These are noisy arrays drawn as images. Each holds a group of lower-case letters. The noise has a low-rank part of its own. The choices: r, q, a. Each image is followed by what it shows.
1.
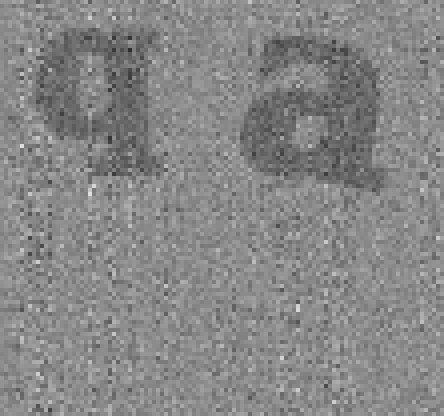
top left: dark q; top right: dark a
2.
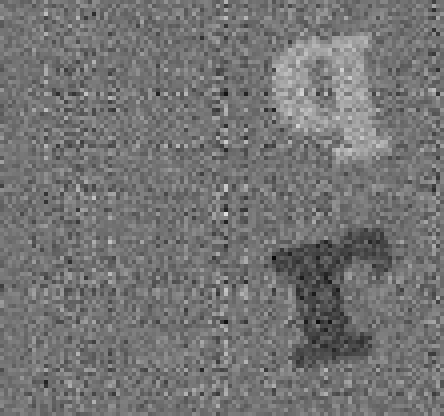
top right: light q; bottom right: dark r
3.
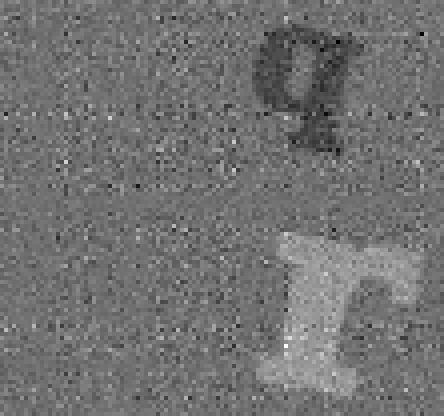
top right: dark q; bottom right: light r
